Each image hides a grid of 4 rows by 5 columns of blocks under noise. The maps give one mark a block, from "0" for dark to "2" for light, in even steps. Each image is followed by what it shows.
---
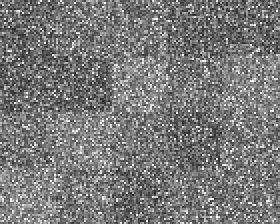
01100
00212
12101
21011
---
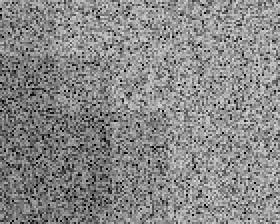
12222
01222
00122
00122
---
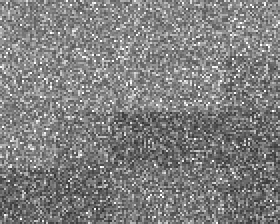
22222
22221
21000
00110
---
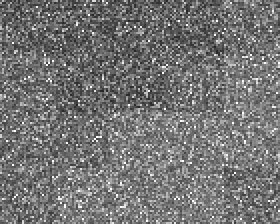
00001
10012
11222
12221
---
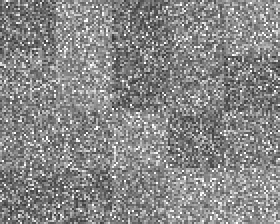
02012
12010
11201
00122
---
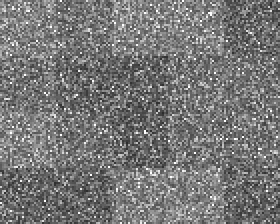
21220
10011
21011
00220
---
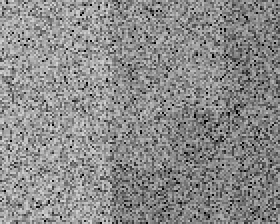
22110
22110
22100
22000
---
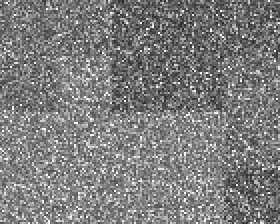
11000
12001
22221
22220
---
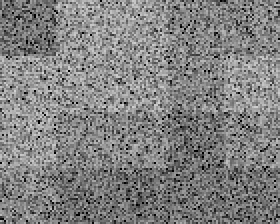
02211
22212
21101
10000
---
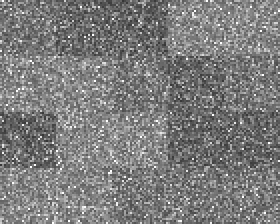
10022
22101
02200
22111
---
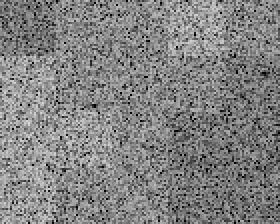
01121
21110
22100
21100
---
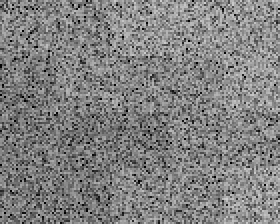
11222
01112
00011
00112
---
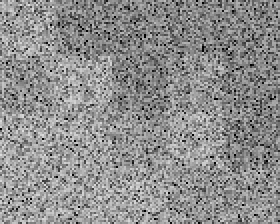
20000
12010
22120
22211
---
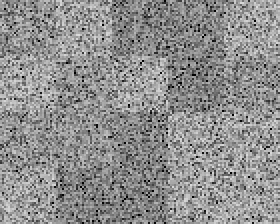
12002
21201
11022
20022
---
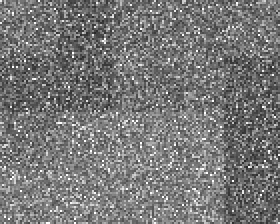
10111
00110
12220
22220
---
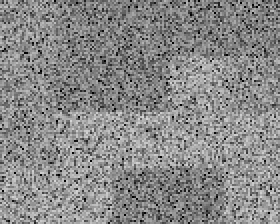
10000
10021
12222
22002
